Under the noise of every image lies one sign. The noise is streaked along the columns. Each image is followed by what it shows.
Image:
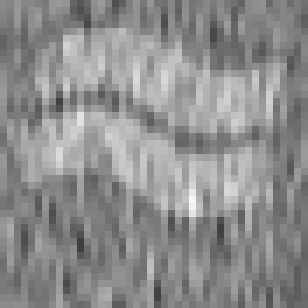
light approximately sign
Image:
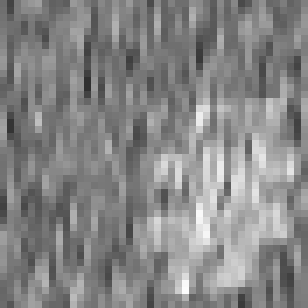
light hash sign
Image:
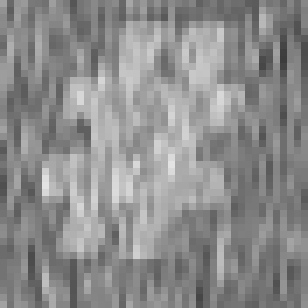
light hash sign
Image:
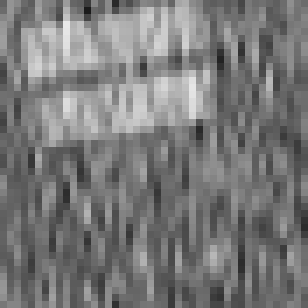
light equals sign
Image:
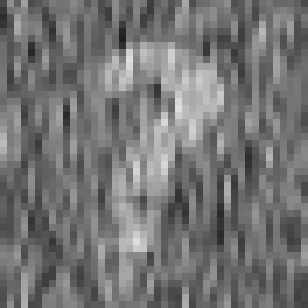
light question mark
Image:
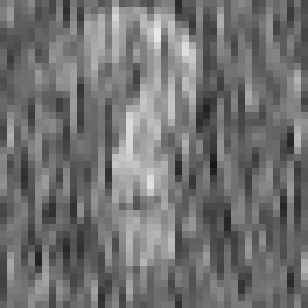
light question mark
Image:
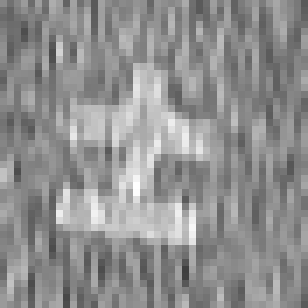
light plus-minus sign
